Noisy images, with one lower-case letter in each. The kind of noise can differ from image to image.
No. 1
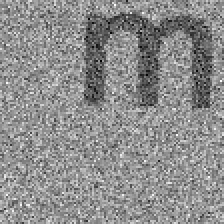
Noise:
independent entries
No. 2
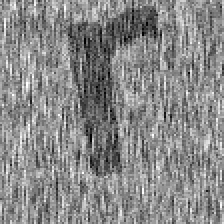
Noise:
streaked along the columns
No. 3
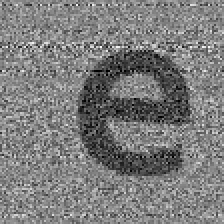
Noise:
rows of uneven size
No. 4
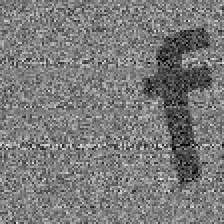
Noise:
rows of uneven size
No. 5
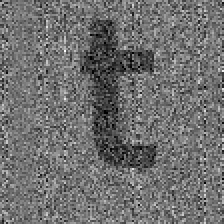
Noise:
columns of uneven size
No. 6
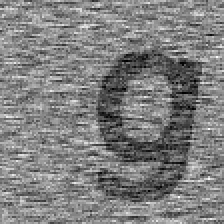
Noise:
streaked along the rows
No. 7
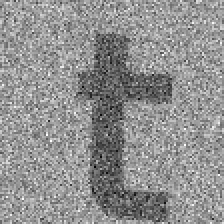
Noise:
independent entries
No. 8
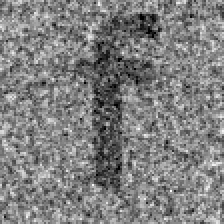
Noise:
blotchy
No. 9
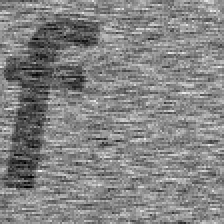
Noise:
streaked along the rows
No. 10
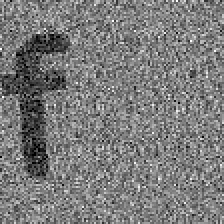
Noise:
low rank plus noise
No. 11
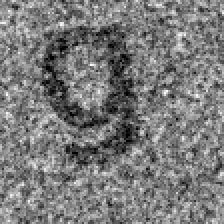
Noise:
blotchy
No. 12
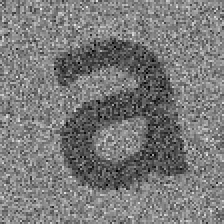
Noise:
independent entries
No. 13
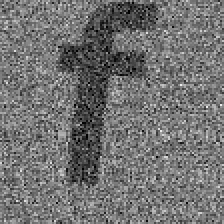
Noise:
low rank plus noise
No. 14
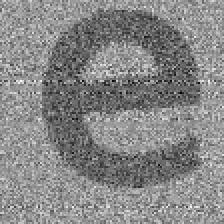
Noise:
rows of uneven size
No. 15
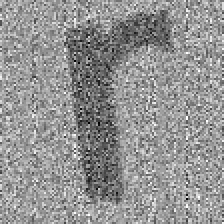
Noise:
columns of uneven size
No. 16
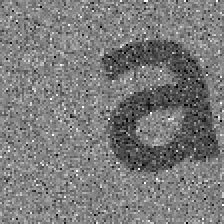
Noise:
heavy tails
